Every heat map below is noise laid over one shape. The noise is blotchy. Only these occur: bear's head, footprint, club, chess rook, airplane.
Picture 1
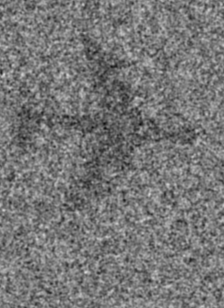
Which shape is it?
airplane
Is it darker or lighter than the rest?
darker
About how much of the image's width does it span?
nearly all
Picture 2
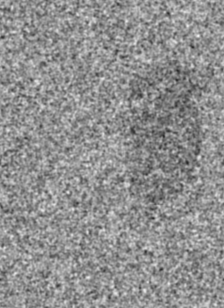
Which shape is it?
footprint
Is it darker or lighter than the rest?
darker
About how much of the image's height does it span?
half
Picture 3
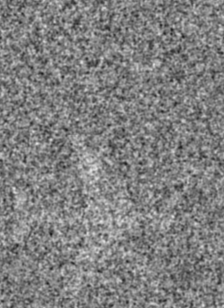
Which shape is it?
airplane
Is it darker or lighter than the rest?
lighter
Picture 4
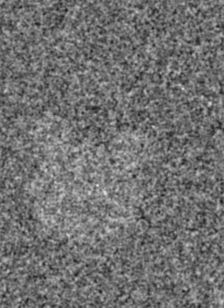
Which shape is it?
bear's head
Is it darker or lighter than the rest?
lighter
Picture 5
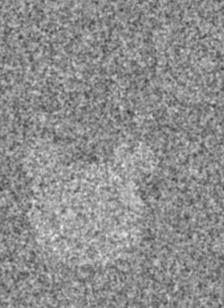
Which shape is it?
bear's head
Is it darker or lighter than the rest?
lighter
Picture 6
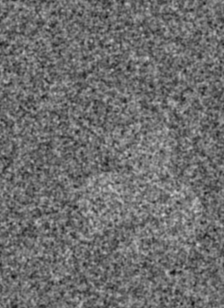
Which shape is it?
club
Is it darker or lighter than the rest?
lighter
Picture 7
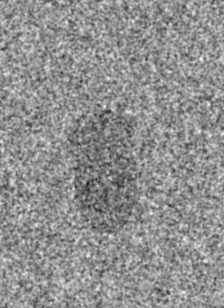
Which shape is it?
footprint
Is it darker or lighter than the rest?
darker
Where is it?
centre
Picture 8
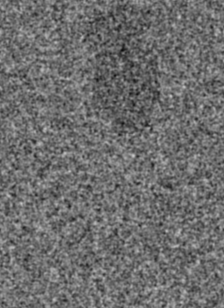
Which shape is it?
footprint
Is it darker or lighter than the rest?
darker
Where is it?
top middle
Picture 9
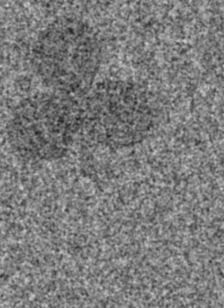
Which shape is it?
club
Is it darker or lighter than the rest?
darker
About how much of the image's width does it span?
two thirds
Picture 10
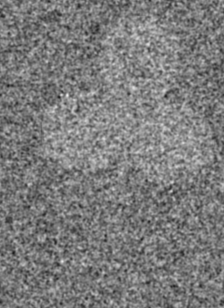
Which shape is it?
club
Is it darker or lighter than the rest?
lighter
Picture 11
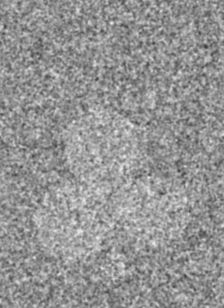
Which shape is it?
club
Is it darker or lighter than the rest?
lighter
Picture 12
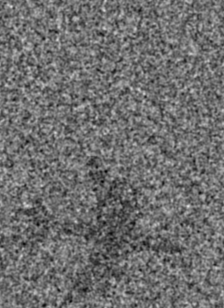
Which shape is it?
airplane
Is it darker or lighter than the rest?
darker
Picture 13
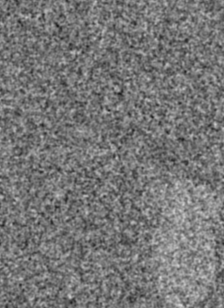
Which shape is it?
footprint
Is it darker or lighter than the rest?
lighter
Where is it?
bottom right
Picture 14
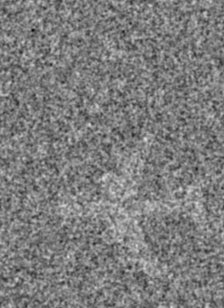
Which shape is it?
airplane
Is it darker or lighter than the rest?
lighter
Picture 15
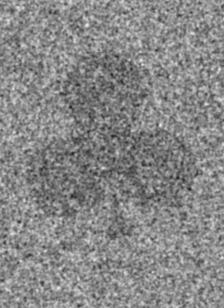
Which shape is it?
club
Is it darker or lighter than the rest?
darker
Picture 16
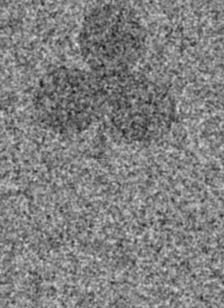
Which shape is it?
club
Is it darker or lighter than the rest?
darker
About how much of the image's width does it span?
two thirds
